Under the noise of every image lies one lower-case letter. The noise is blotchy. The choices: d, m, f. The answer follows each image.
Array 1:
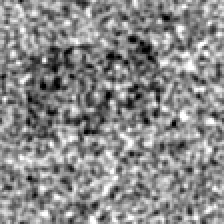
m
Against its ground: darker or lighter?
darker
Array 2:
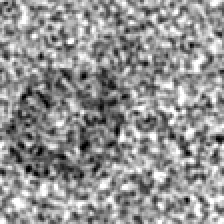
d
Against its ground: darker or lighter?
darker
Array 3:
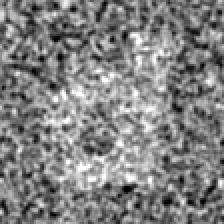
d
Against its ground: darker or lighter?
lighter
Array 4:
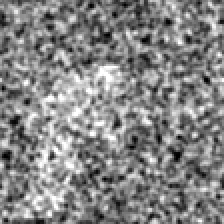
f
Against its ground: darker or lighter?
lighter
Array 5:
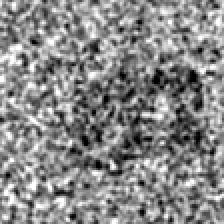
m
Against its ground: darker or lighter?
darker
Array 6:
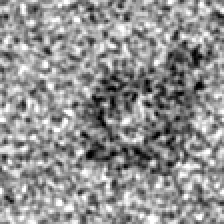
d
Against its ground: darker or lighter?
darker
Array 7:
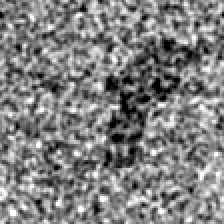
f
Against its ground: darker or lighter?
darker
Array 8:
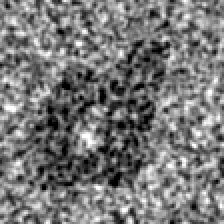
d
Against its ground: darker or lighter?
darker
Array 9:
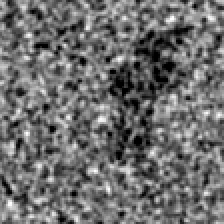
f
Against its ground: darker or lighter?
darker
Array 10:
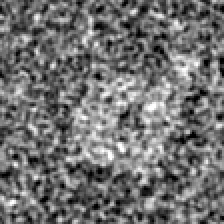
d
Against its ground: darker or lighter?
lighter
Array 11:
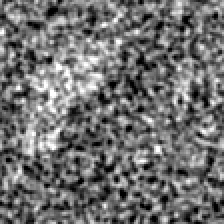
f
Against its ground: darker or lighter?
lighter
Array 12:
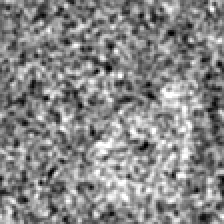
d
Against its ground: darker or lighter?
lighter
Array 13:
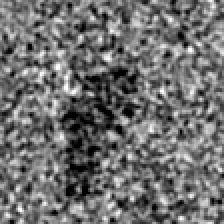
f
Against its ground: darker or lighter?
darker
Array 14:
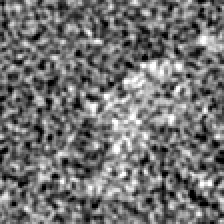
f
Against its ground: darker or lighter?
lighter
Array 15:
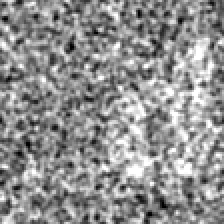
d
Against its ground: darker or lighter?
lighter
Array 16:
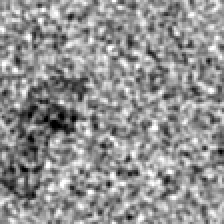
f
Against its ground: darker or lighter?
darker
